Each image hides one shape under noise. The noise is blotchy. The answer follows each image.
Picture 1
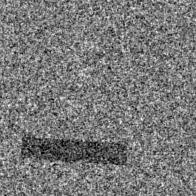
bar
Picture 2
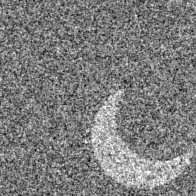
crescent
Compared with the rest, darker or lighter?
lighter
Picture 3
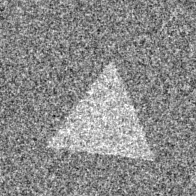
triangle
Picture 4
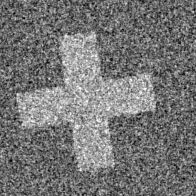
cross
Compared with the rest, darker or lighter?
lighter
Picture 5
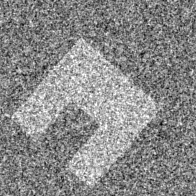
square with a notch
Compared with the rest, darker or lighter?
lighter
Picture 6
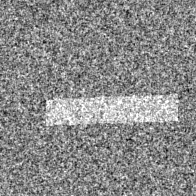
bar
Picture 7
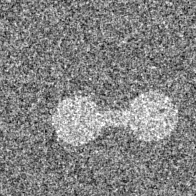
dumbbell
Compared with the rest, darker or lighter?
lighter
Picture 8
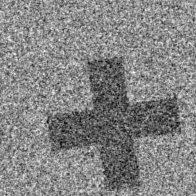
cross
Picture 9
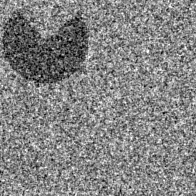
disc with a wedge cut out
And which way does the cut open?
up
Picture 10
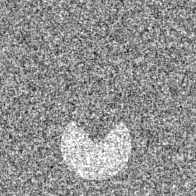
disc with a wedge cut out
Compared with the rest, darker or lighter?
lighter
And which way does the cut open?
up
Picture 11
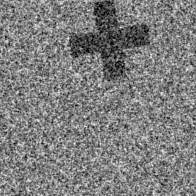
cross
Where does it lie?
top middle
